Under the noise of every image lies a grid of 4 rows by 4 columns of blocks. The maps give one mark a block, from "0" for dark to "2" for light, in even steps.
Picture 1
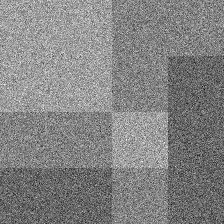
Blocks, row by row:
2 2 1 1
2 2 1 0
1 1 2 0
0 0 1 0
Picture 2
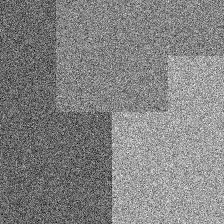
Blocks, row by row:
0 1 1 1
0 1 1 2
0 0 2 2
0 0 2 2
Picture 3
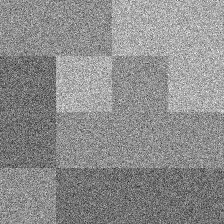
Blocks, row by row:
1 1 2 2
0 2 1 2
0 1 1 1
1 0 0 0
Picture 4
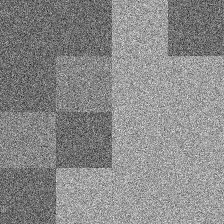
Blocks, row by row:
0 0 2 0
0 1 2 2
1 0 2 2
0 2 2 2
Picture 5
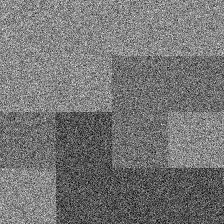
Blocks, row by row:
2 2 2 2
2 2 1 1
1 0 1 2
2 0 0 0
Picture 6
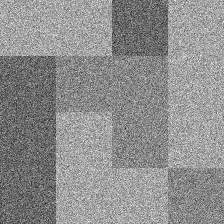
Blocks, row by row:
2 2 0 2
0 1 1 2
0 2 1 2
0 2 2 1
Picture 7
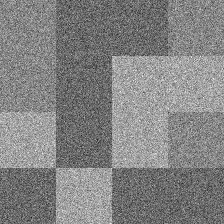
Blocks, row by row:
1 0 0 1
1 0 2 2
2 0 2 1
0 2 0 0
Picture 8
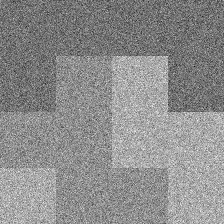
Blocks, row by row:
0 0 0 0
0 1 2 0
1 1 2 2
2 1 1 2
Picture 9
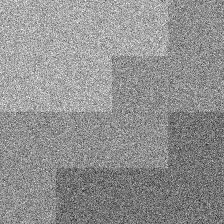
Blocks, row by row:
2 2 2 1
2 2 1 1
1 1 1 0
1 0 0 0
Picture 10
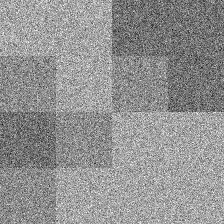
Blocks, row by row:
2 2 0 0
1 2 1 0
0 1 2 2
1 2 2 2
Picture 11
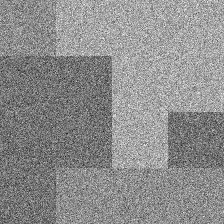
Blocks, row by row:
1 2 2 2
0 0 2 2
0 0 2 0
0 1 1 1
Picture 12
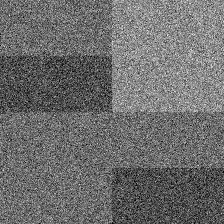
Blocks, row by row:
1 1 2 2
0 0 2 2
1 1 1 1
1 1 0 0
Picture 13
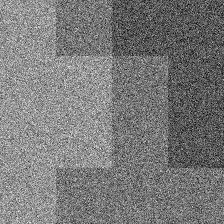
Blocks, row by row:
2 1 0 0
2 2 1 0
2 2 1 0
2 1 1 1
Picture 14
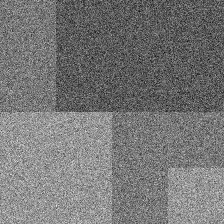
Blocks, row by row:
1 0 0 0
1 0 0 0
2 2 1 1
2 2 1 2
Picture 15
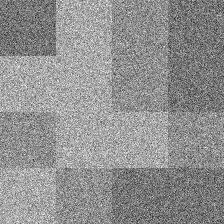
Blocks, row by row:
0 2 1 0
2 2 1 0
1 2 2 1
2 1 0 0
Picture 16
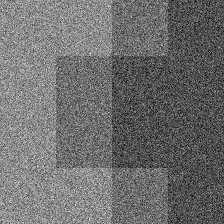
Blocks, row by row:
2 2 1 0
2 1 0 0
2 1 0 0
2 2 1 0
